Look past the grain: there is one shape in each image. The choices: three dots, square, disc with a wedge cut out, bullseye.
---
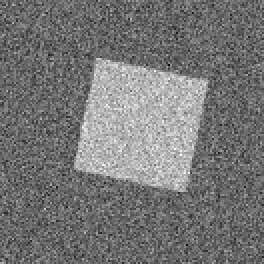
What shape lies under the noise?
square
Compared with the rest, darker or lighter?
lighter
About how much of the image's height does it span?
half
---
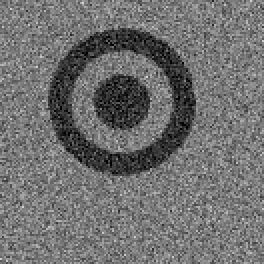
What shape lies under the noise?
bullseye
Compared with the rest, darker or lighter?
darker
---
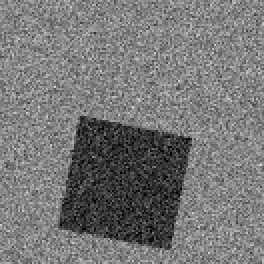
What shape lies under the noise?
square
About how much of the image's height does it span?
half
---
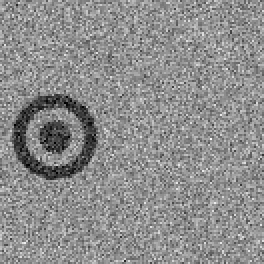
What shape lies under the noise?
bullseye
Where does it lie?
middle left
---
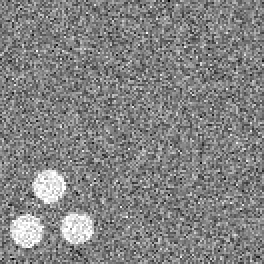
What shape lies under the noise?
three dots
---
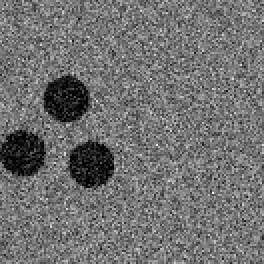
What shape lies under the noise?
three dots
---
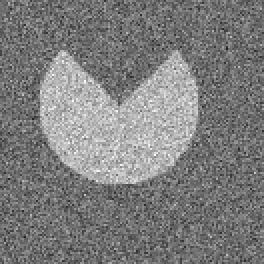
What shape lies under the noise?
disc with a wedge cut out
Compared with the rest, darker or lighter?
lighter
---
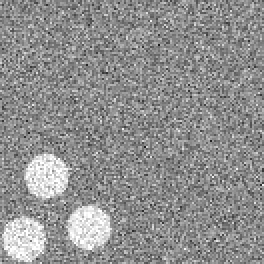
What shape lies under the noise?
three dots
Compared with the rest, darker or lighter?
lighter
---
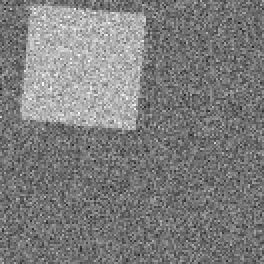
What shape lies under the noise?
square
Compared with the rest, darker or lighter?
lighter
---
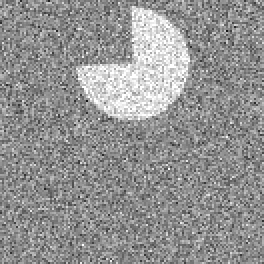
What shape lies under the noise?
disc with a wedge cut out
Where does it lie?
top middle
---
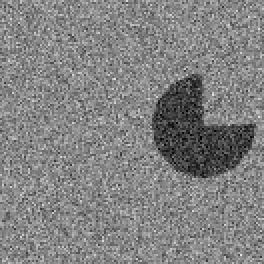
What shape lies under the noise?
disc with a wedge cut out
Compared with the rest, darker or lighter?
darker
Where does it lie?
middle right
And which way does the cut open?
up and right
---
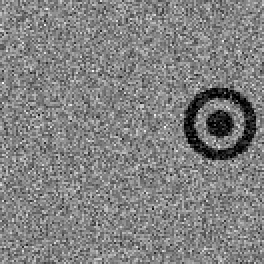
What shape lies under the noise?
bullseye
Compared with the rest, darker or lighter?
darker
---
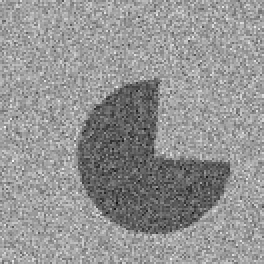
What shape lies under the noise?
disc with a wedge cut out
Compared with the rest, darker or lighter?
darker
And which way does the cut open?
up and right
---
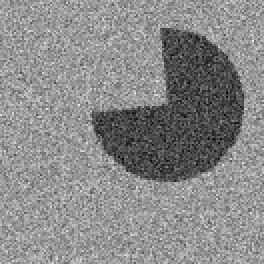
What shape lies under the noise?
disc with a wedge cut out
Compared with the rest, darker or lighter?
darker
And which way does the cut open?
up and left
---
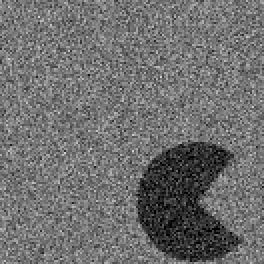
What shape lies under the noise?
disc with a wedge cut out
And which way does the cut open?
right
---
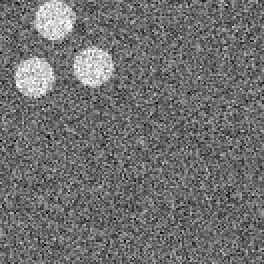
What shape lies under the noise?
three dots
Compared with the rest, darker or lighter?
lighter
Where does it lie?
top left
